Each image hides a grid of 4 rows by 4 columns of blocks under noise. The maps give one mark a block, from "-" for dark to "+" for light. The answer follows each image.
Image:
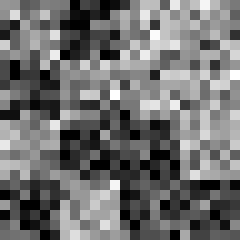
+ - + +
- + + +
+ - - +
- + - -
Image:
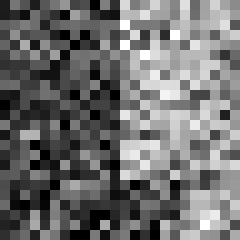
- - + +
- - + +
- - + +
- - - +
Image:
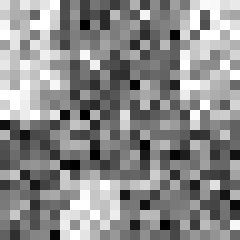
+ - - +
+ - - +
- - - -
- + - -
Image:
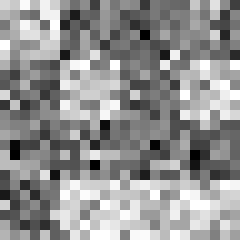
+ - - -
- + - +
- - - -
- + + +
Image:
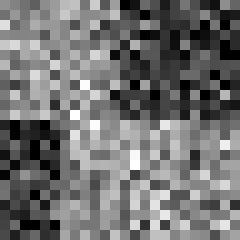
+ + - -
+ + - -
- + + +
- + + +
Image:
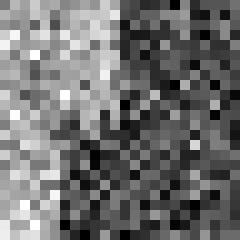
+ + - -
+ + - -
+ - - -
+ - - -
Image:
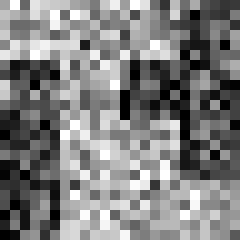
+ + + -
- + - -
- + + -
- + + +
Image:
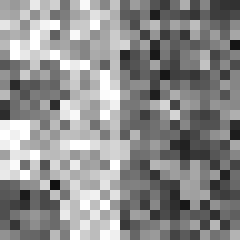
+ + - -
- + - -
+ + - -
- + - -
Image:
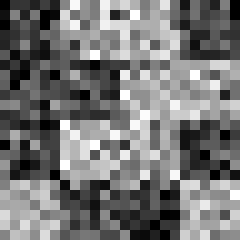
- + + -
- - + +
- + + -
+ - - +
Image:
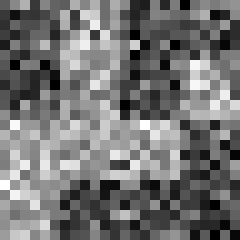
- + - -
- + - +
+ + + -
+ - - -
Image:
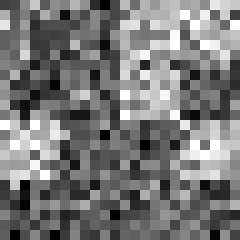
- - + +
- - + -
+ - - +
- - - -
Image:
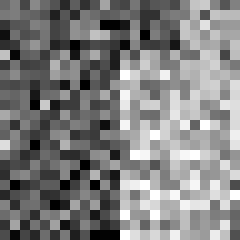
- - - +
- - + +
- - + +
- - + +
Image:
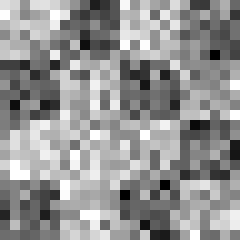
+ - + -
- + - +
+ + + -
- + - +
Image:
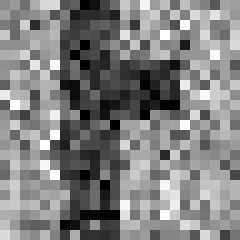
+ - + +
+ - - +
+ - + +
+ - + +
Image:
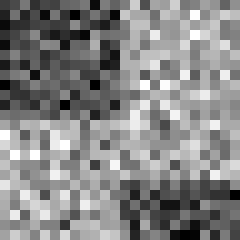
- - + +
- - + +
+ + + +
+ + - -
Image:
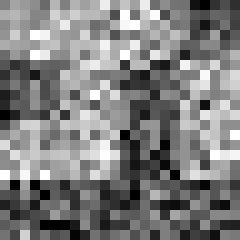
+ + + -
- + - +
+ + - +
- - - -
